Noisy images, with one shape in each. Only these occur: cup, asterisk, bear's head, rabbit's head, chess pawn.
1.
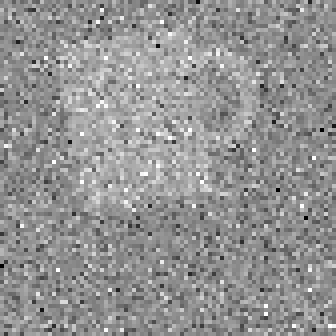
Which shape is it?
cup
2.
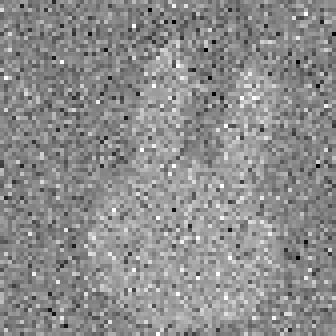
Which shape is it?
rabbit's head
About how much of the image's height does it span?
nearly all
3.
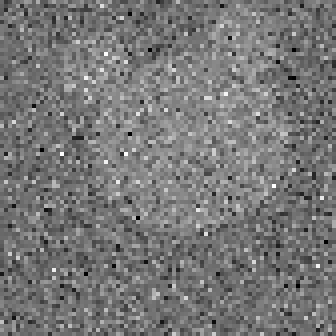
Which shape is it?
bear's head
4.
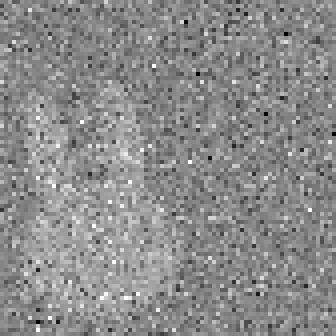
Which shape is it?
rabbit's head
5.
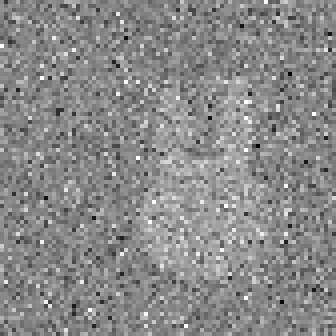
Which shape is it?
rabbit's head
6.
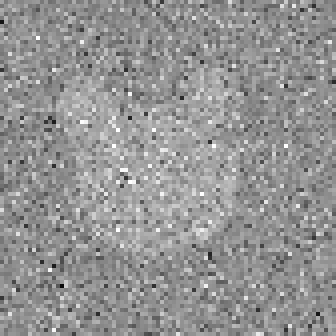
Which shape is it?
bear's head
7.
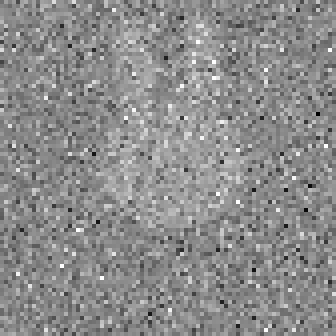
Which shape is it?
rabbit's head
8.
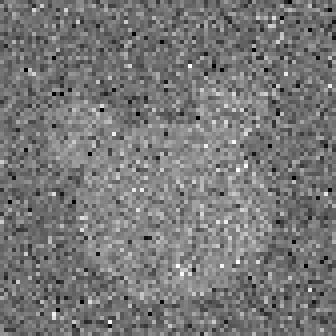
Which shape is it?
bear's head
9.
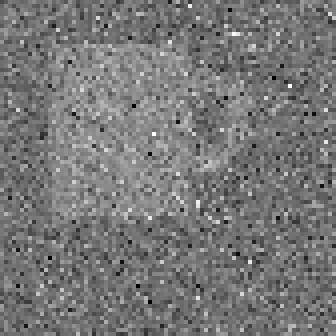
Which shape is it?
cup
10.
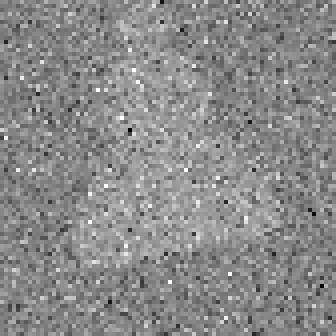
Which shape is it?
chess pawn
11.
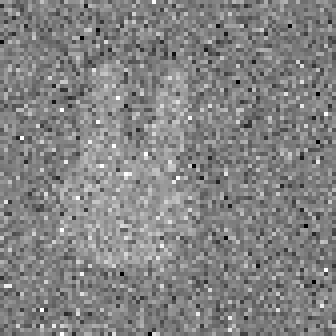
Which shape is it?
rabbit's head
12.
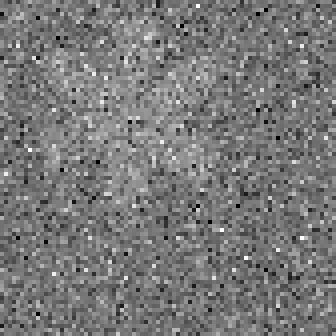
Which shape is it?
asterisk
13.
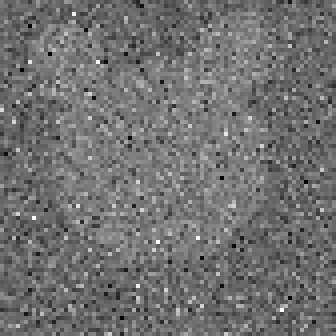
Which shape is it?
bear's head
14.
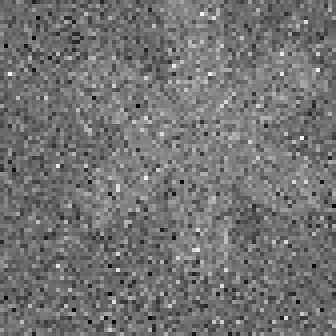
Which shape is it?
asterisk
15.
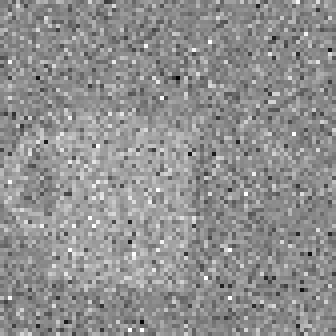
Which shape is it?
cup
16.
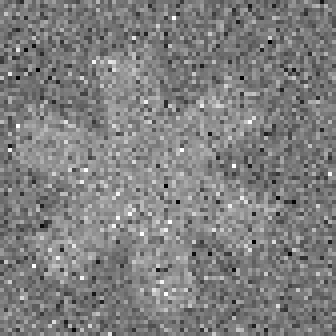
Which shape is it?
asterisk
